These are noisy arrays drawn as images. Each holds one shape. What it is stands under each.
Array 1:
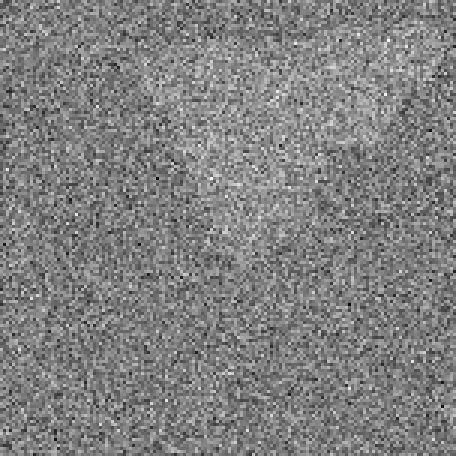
chess pawn
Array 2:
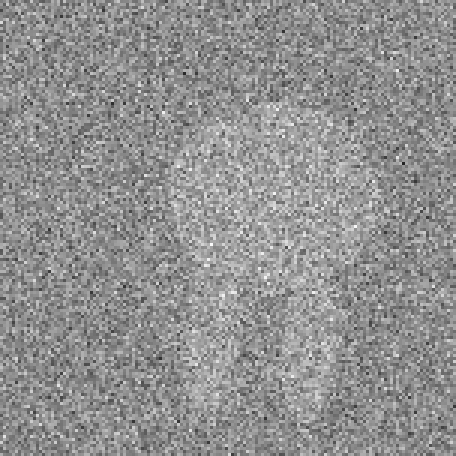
rabbit's head
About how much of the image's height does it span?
two thirds
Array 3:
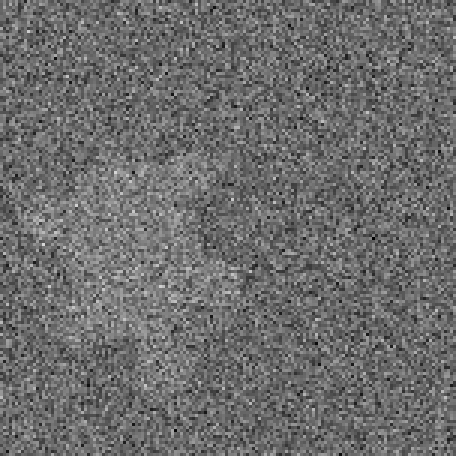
turtle
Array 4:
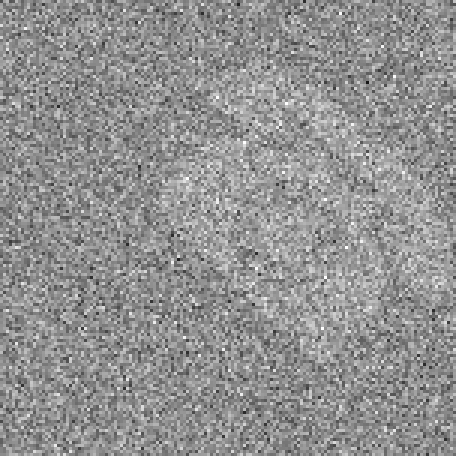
telephone
